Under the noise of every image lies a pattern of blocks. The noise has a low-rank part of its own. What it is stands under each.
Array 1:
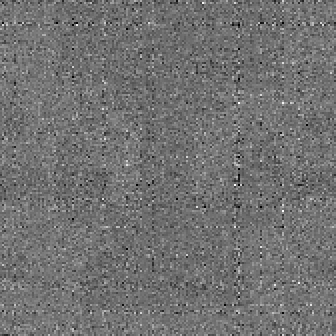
left and right mirror each other
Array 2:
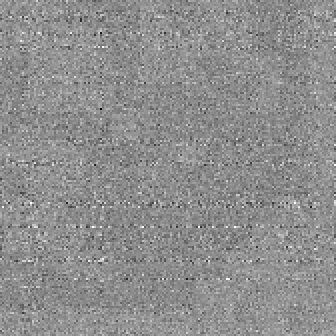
mirrored about the diagonal from the top left
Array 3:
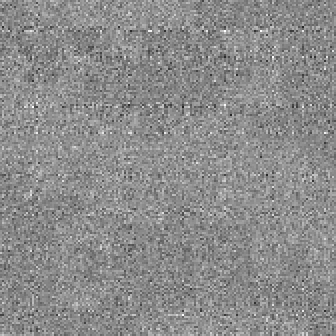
the same after a half turn
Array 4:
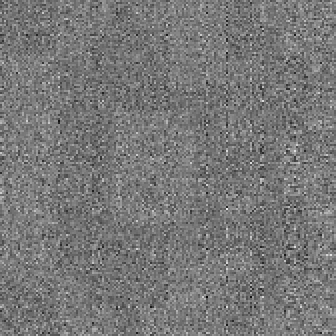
top and bottom mirror each other
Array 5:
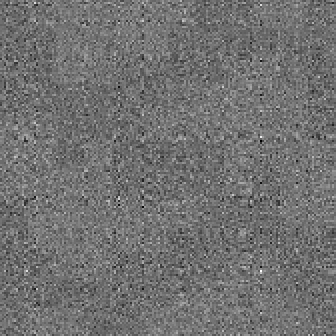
the same after a half turn
